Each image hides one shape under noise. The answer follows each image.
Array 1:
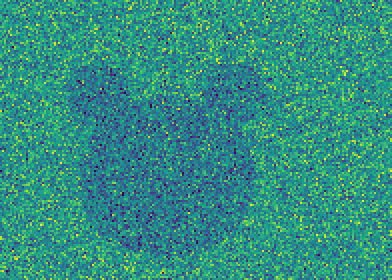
bear's head
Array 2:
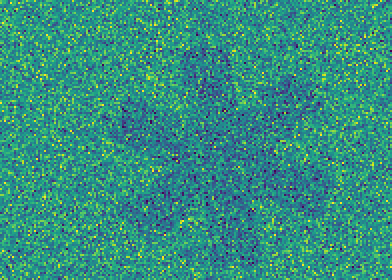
asterisk
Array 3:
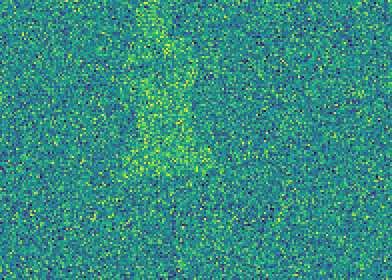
chess bishop
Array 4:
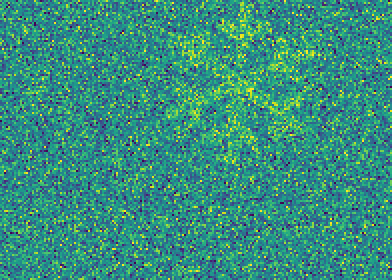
snowflake
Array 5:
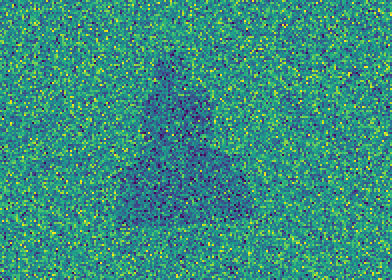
chess pawn
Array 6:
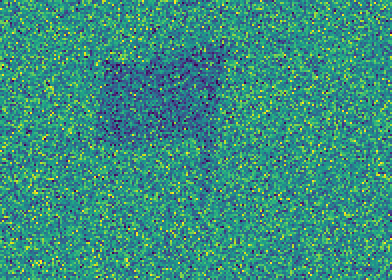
flag
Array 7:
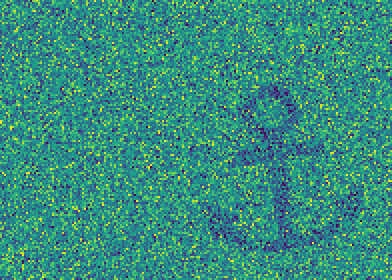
anchor
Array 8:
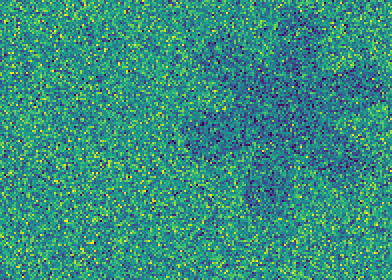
asterisk
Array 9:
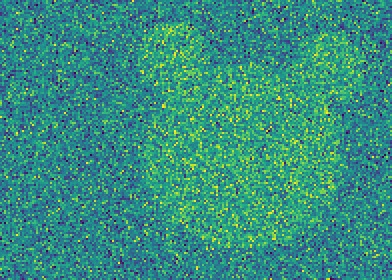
bear's head
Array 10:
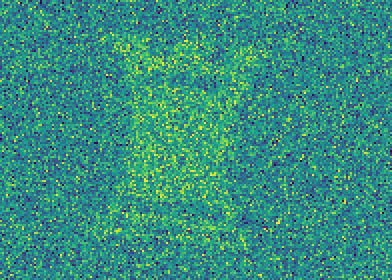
chess rook
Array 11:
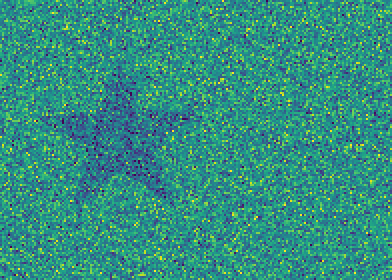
star
